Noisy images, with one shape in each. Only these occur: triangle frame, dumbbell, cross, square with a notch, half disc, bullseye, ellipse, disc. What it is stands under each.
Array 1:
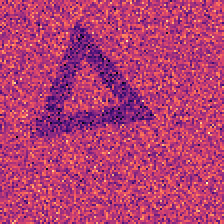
dark triangle frame
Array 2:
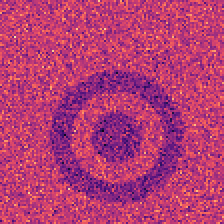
dark bullseye
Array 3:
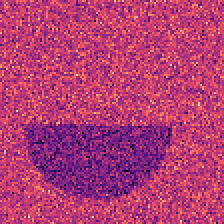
dark half disc
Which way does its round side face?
down
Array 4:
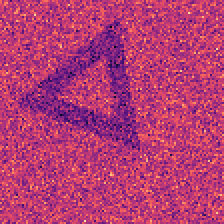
dark triangle frame
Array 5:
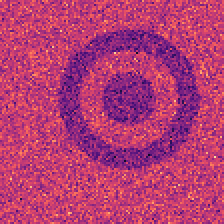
dark bullseye
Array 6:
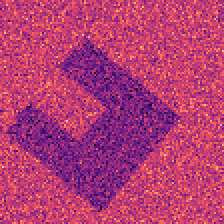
dark square with a notch
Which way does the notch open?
up and left
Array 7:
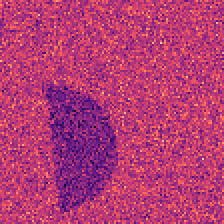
dark half disc
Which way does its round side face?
right
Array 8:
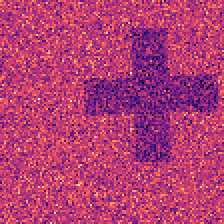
dark cross
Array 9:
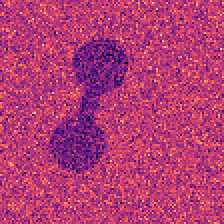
dark dumbbell
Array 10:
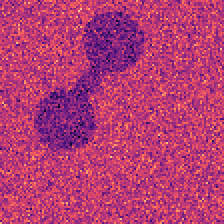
dark dumbbell
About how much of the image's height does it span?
two thirds
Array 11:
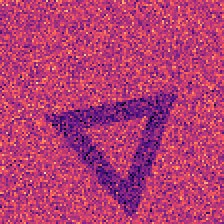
dark triangle frame
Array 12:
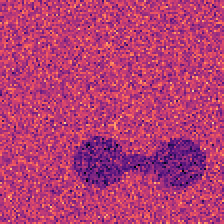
dark dumbbell
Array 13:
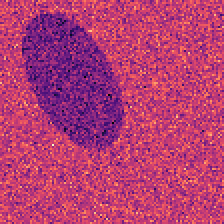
dark ellipse
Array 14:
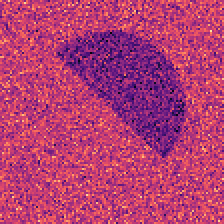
dark half disc
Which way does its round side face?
up and right
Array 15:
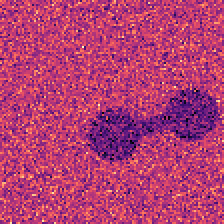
dark dumbbell
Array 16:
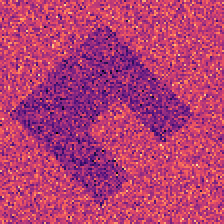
dark square with a notch
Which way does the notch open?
down and right
